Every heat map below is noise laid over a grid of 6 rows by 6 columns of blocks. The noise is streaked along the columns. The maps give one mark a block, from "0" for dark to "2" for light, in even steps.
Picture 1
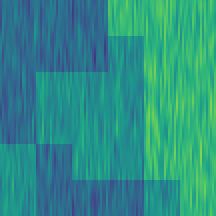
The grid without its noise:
000222
000122
011122
011122
101122
100012
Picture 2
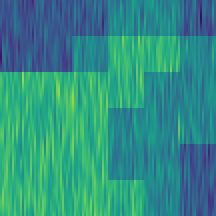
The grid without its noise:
000110
001221
222211
222111
222110
222210
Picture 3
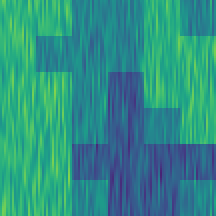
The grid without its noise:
221121
211122
221022
221012
220000
221001
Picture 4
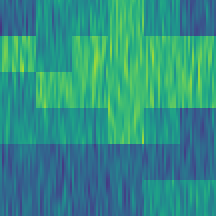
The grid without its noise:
011210
212222
122222
111210
000000
000011
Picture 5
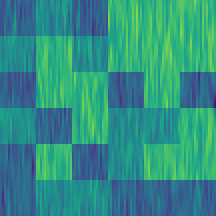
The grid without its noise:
010222
121222
022020
102112
020122
011000
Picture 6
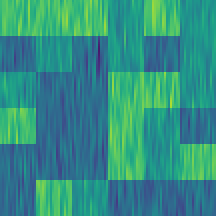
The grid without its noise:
222121
010101
100221
200210
000212
021000
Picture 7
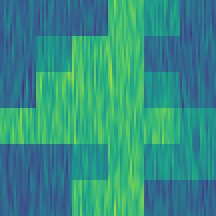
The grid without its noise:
000210
012200
022210
222221
001211
002200
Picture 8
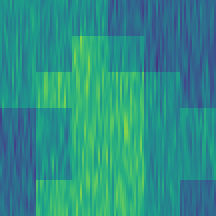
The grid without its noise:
111000
112100
122210
012211
012211
022210
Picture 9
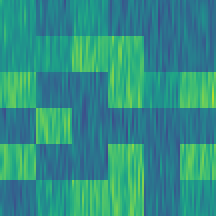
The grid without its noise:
101000
112200
200212
020000
200202
012201
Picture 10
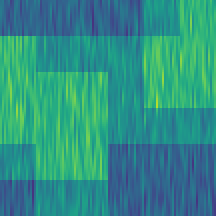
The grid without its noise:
000012
211122
222122
222111
122000
011000
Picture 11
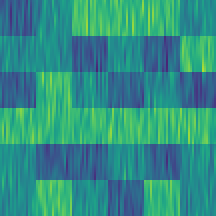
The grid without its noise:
012221
110102
021010
222222
100101
121021
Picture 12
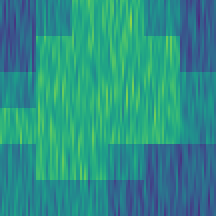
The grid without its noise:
012210
022220
122221
222221
122100
111000
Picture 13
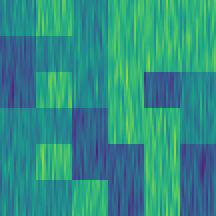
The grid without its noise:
121222
011222
021201
110221
120020
112020
